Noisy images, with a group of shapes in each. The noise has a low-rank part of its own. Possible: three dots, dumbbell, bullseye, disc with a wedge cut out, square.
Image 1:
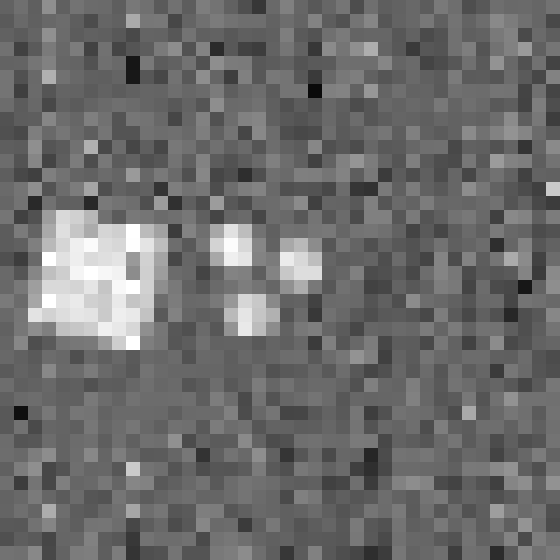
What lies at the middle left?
square
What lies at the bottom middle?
nothing
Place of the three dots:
centre
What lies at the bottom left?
nothing
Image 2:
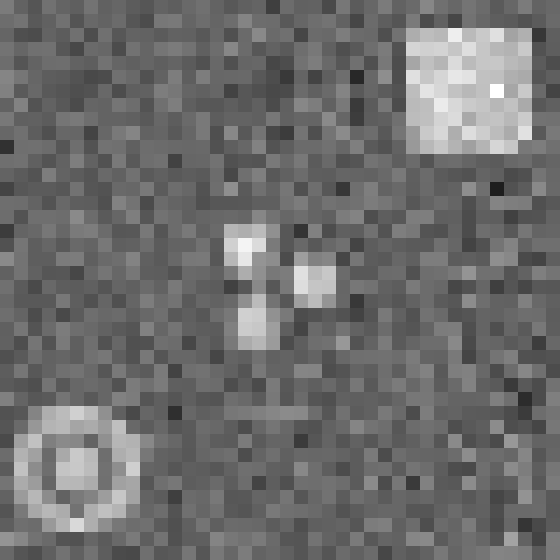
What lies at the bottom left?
bullseye
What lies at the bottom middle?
nothing
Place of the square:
top right
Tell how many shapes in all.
3
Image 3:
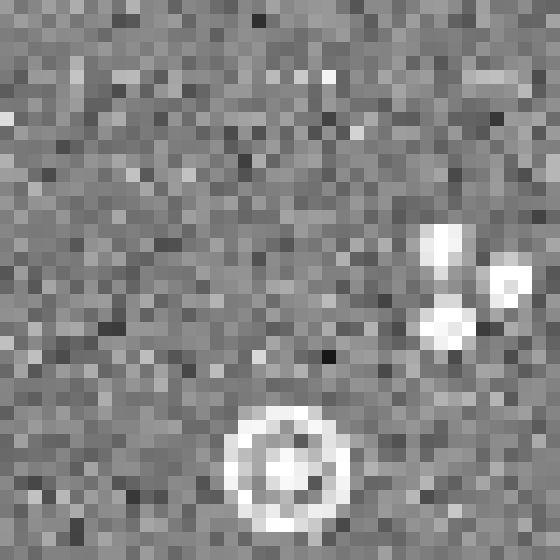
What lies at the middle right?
three dots
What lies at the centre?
nothing
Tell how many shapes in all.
2
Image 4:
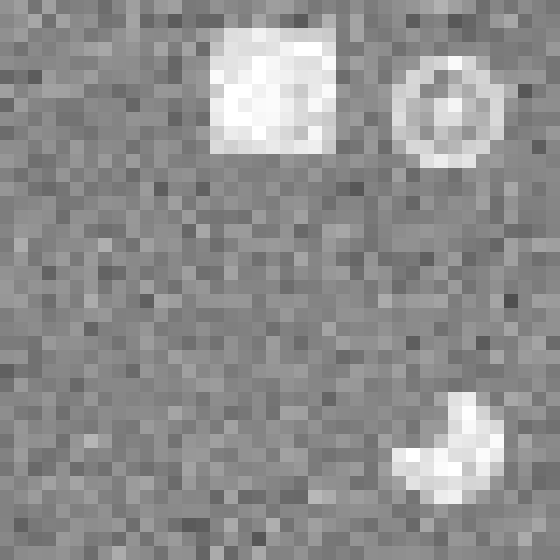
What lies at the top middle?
square
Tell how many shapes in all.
3
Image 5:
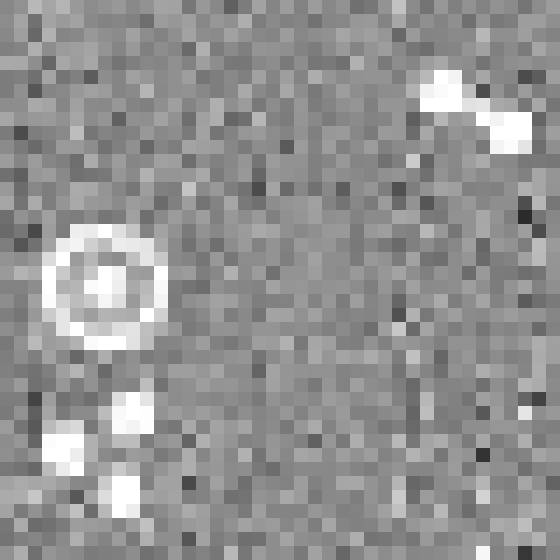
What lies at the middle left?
bullseye
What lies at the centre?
nothing
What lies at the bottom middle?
nothing
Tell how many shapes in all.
3
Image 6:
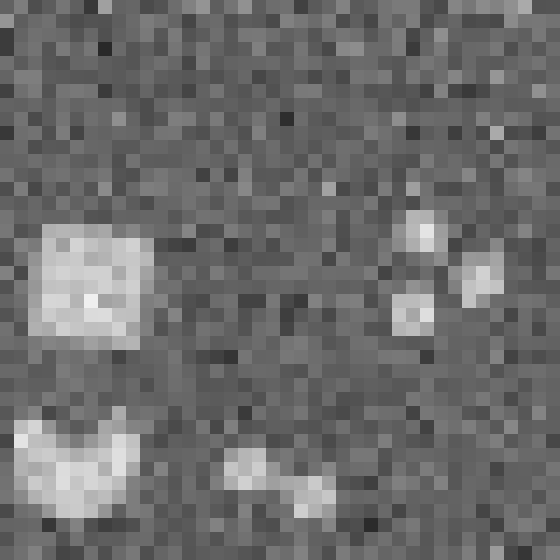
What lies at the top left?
nothing
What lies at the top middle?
nothing
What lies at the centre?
nothing
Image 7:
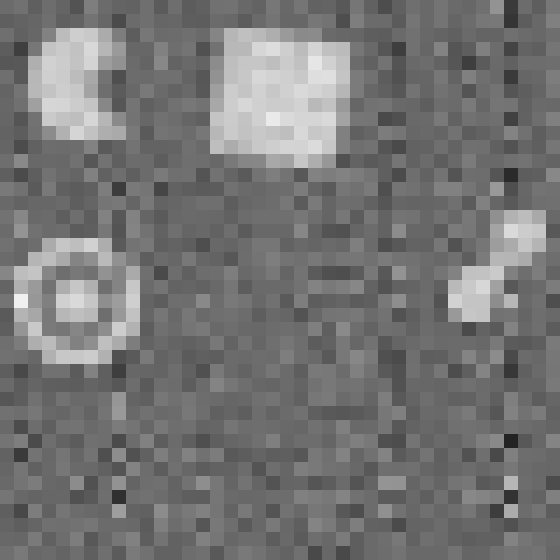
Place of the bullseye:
middle left
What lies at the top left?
disc with a wedge cut out
